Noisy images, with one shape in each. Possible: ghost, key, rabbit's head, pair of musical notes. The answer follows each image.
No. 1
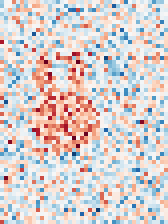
red rabbit's head
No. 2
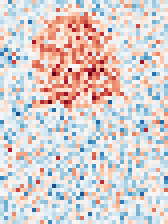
red ghost
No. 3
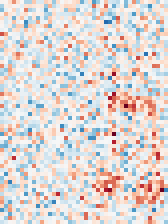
red pair of musical notes
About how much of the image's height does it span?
half
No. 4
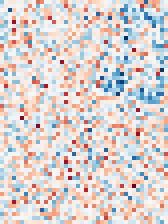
blue pair of musical notes, top right
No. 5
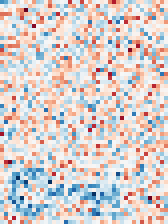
blue key
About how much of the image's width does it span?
two thirds
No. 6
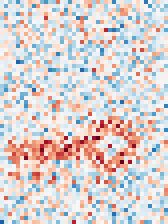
red key
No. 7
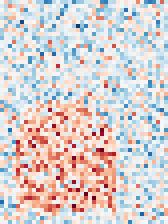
red ghost
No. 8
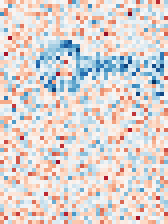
blue key
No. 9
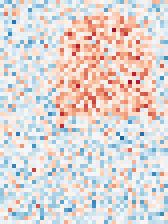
red ghost
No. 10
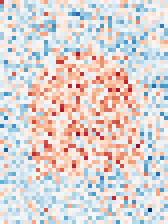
red ghost
